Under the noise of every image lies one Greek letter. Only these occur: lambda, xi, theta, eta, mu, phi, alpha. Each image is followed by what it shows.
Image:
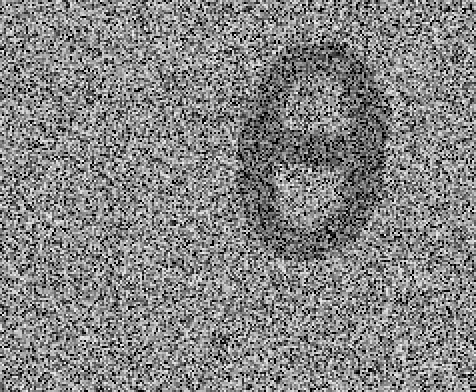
theta
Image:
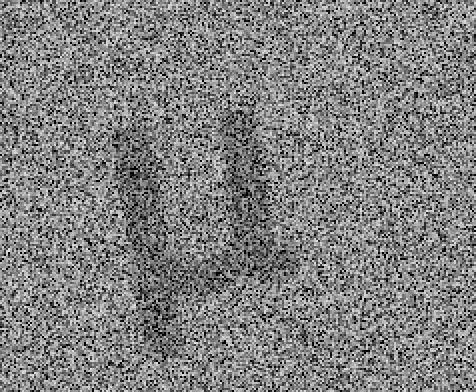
mu
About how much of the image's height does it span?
two thirds
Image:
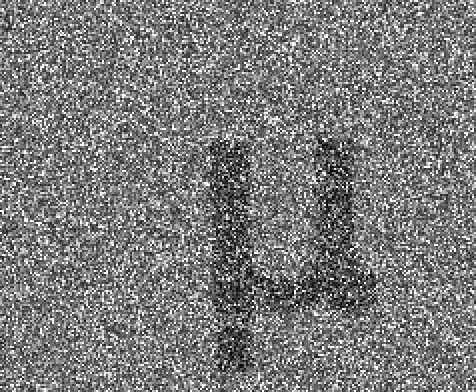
mu
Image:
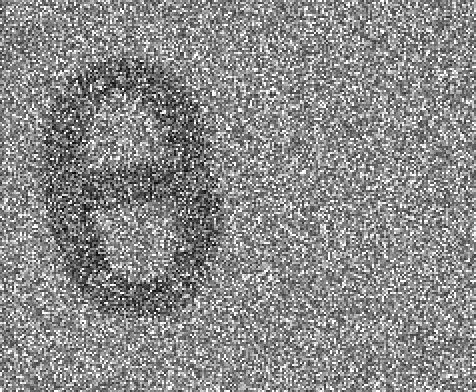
theta
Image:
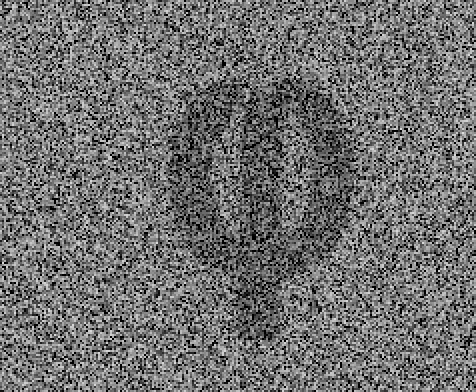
phi
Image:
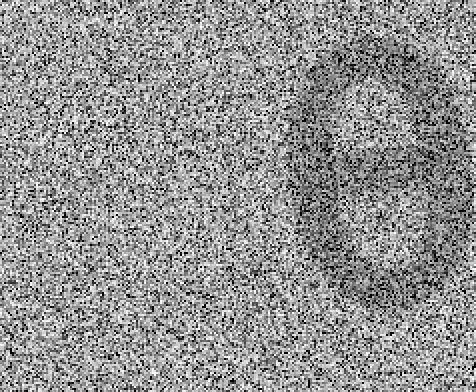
theta
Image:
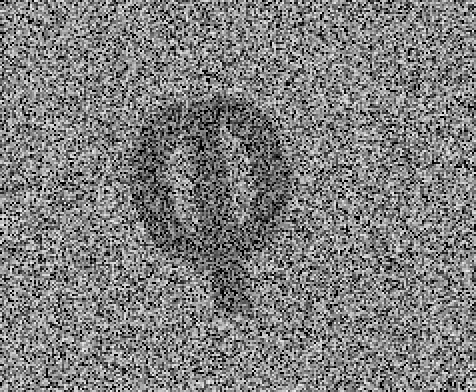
phi
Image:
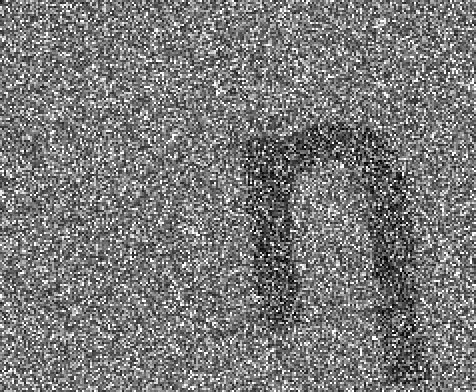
eta
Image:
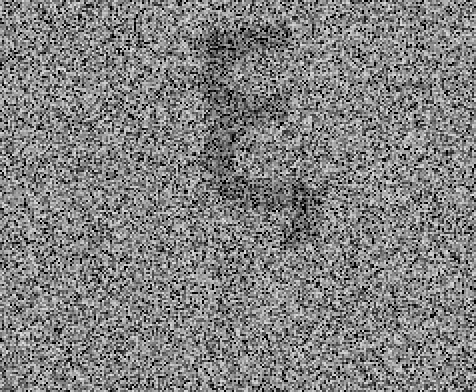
xi
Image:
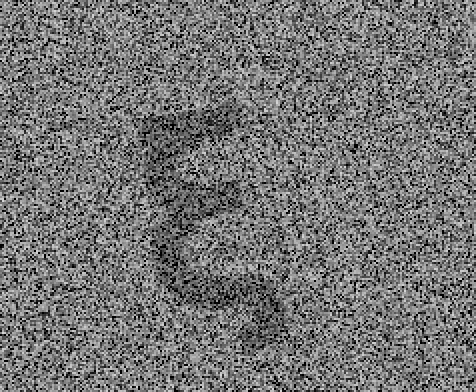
xi
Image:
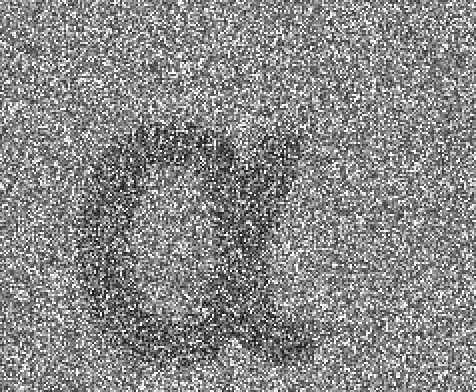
alpha
